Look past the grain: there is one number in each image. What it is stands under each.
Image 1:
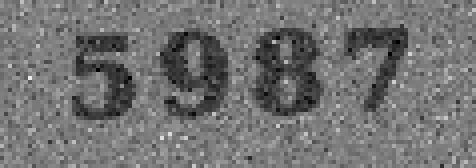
5987
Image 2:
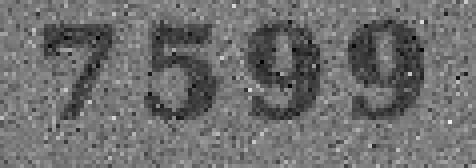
7599
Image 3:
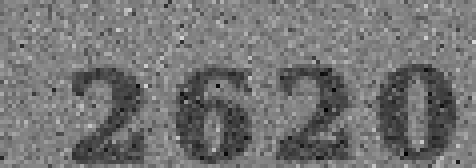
2620
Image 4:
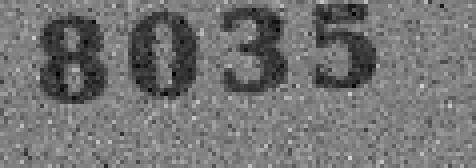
8035
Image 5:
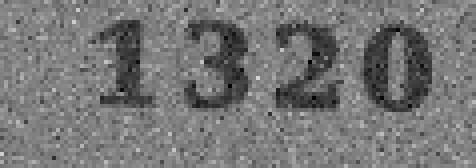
1320
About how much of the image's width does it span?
two thirds
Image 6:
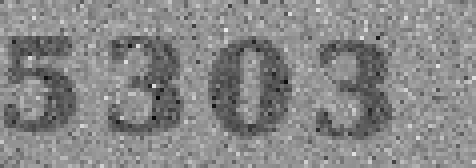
5303
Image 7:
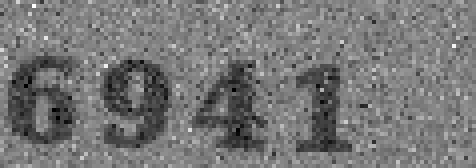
6941
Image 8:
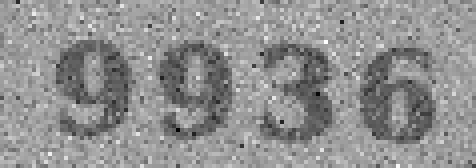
9936
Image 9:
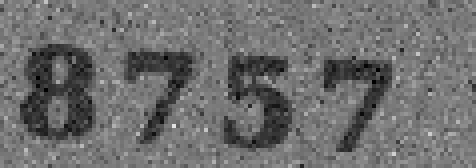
8757
